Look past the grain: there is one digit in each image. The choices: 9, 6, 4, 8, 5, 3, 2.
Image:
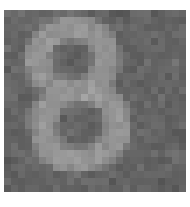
8
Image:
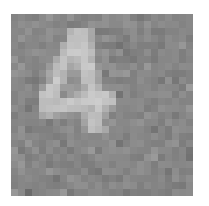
4
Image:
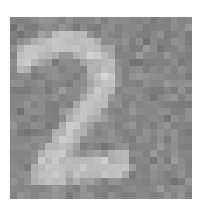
2
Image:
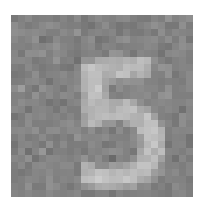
5
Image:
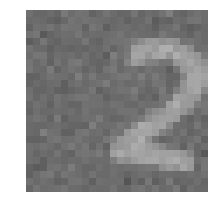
2
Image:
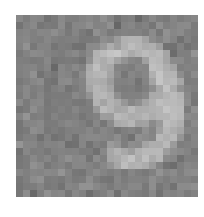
9
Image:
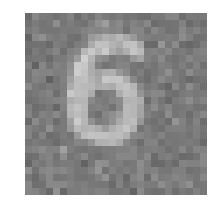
6
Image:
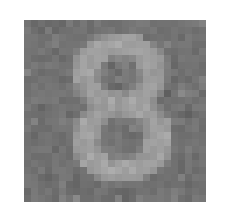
8
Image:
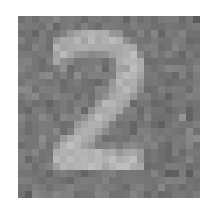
2
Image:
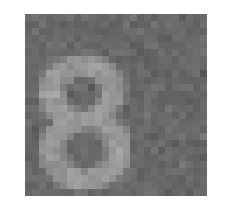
8
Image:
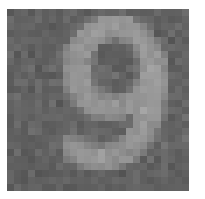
9
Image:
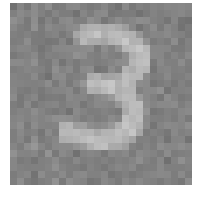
3
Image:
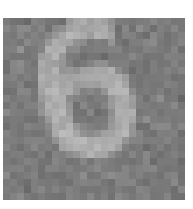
6
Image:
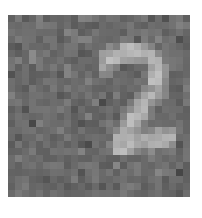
2
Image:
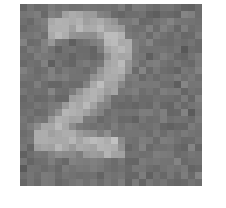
2
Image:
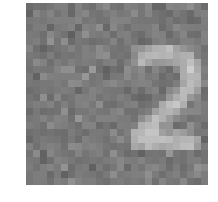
2
